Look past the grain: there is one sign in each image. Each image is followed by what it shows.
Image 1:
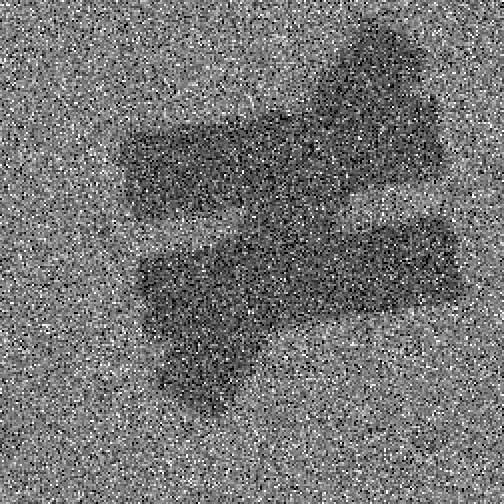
not-equal sign
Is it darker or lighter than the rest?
darker
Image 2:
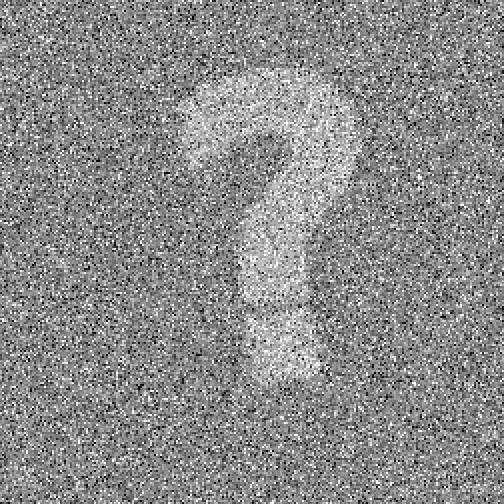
question mark
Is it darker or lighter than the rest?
lighter
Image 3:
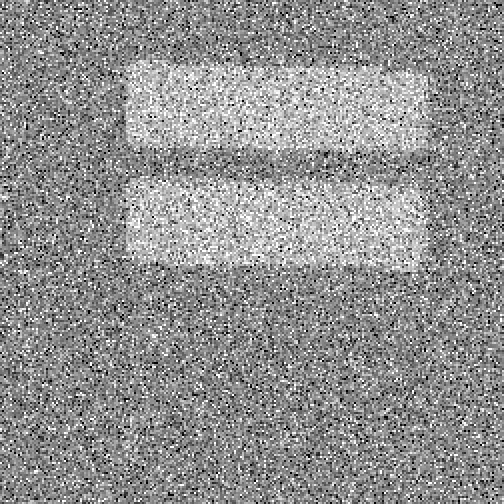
equals sign
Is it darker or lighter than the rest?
lighter
